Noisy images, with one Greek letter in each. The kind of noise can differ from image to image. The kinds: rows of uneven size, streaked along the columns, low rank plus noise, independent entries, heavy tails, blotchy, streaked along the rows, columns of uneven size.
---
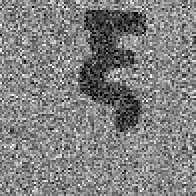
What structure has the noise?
low rank plus noise
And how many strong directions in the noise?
one
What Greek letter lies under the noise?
xi
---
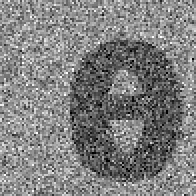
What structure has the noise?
independent entries
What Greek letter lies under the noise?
theta
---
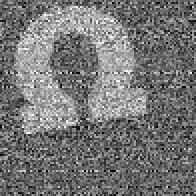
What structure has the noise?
rows of uneven size
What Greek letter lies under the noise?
omega
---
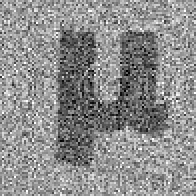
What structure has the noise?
low rank plus noise
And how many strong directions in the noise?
one
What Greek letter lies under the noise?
mu
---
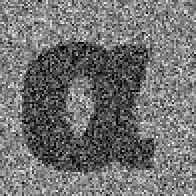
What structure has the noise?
independent entries
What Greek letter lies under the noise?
alpha
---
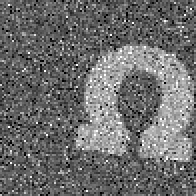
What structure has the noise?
heavy tails
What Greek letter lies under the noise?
omega
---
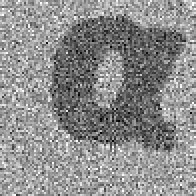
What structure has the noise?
low rank plus noise
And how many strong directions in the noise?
one
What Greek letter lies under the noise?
alpha
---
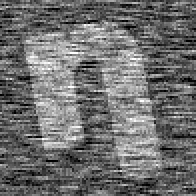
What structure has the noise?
streaked along the rows
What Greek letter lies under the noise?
eta
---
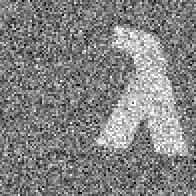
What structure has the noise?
independent entries
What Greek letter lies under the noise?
lambda
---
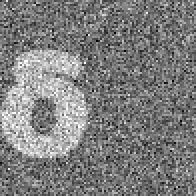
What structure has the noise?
independent entries
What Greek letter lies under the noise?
delta
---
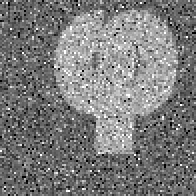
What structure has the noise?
heavy tails
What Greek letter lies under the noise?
phi
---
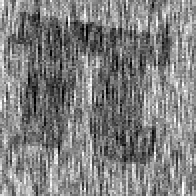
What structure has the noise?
streaked along the columns
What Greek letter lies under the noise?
pi
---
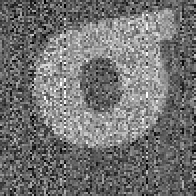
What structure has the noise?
columns of uneven size
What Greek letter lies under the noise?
sigma
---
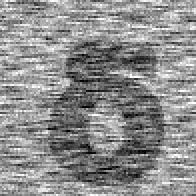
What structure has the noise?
streaked along the rows
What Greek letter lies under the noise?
delta
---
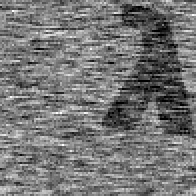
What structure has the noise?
streaked along the rows
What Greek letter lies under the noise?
lambda
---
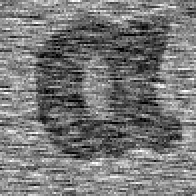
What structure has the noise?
streaked along the rows
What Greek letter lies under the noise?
alpha
